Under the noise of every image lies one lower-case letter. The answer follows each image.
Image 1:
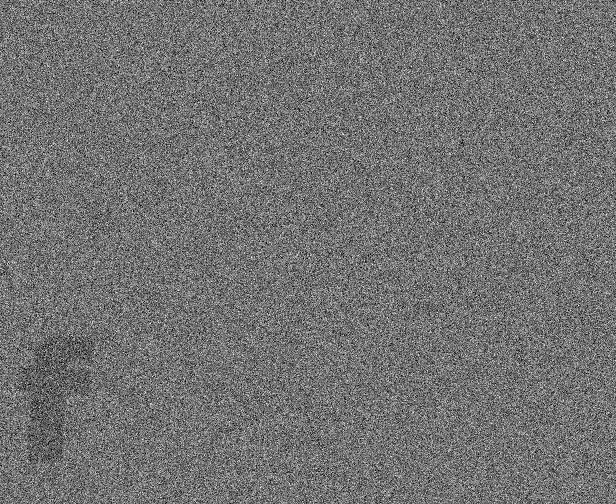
f
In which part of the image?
bottom left
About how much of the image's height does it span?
a quarter
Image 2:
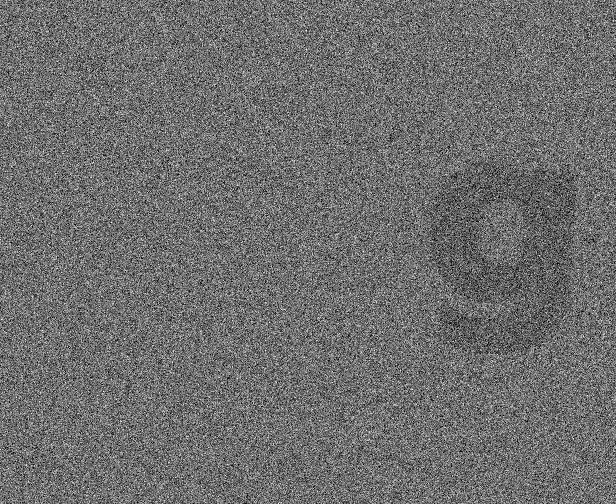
g
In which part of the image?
middle right
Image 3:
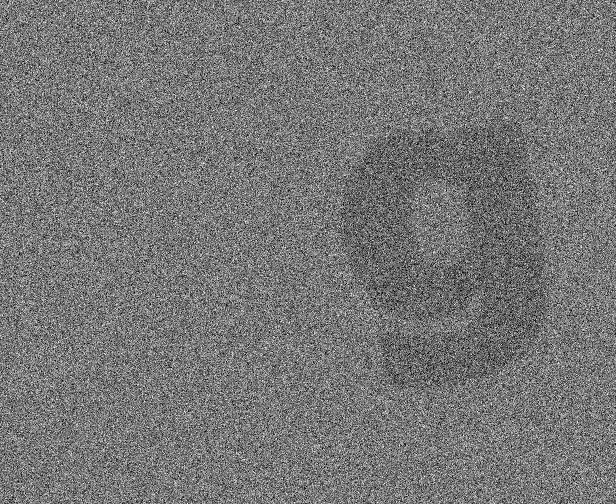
g
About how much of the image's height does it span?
half
